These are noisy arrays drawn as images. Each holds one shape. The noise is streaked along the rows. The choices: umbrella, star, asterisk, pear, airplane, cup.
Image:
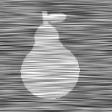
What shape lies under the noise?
pear
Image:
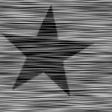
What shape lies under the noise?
star
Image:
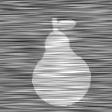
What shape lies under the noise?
pear
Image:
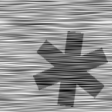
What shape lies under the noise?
asterisk
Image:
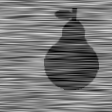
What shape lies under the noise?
pear
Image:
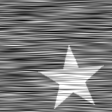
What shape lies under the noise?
star
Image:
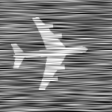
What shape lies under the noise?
airplane
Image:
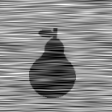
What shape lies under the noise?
pear
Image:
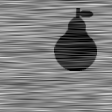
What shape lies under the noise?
pear
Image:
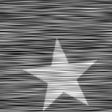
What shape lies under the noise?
star
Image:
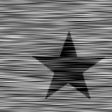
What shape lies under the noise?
star
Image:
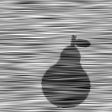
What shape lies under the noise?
pear
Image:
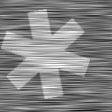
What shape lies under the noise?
asterisk
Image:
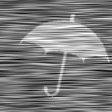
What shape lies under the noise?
umbrella
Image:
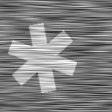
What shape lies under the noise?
asterisk
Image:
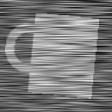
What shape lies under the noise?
cup
